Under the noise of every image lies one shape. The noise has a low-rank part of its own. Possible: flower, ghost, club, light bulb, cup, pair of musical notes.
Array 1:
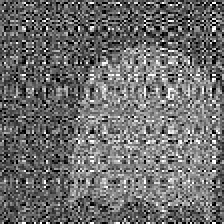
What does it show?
light ghost
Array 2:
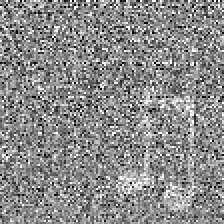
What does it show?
light pair of musical notes
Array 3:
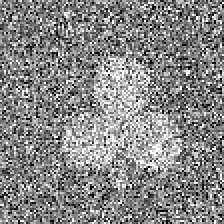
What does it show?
light club
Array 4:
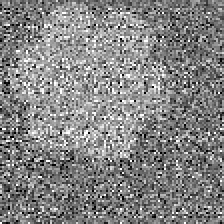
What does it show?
light flower
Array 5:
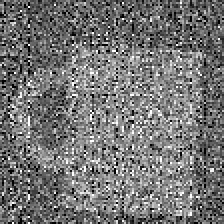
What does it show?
light cup
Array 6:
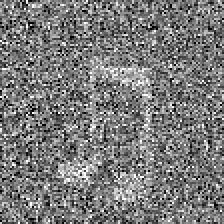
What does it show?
light pair of musical notes
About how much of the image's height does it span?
two thirds
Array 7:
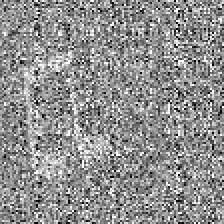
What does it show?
light pair of musical notes
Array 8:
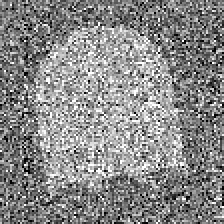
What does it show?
light ghost
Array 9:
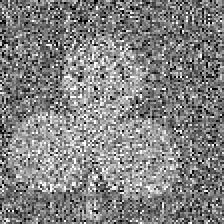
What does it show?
light club
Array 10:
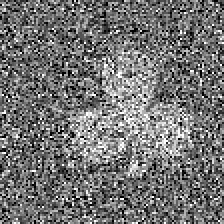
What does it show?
light club
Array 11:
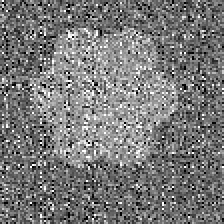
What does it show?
light flower
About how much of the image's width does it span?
two thirds
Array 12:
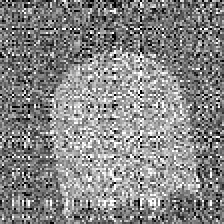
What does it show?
light ghost
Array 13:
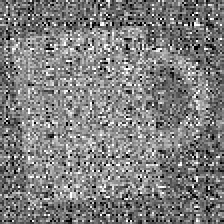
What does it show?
light cup
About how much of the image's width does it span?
nearly all
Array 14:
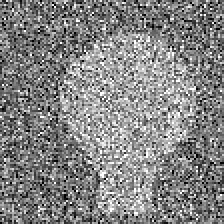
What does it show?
light light bulb
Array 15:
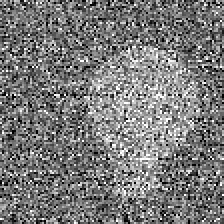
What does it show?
light light bulb
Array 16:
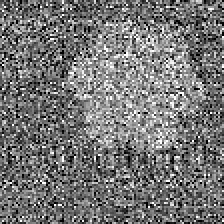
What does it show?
light flower
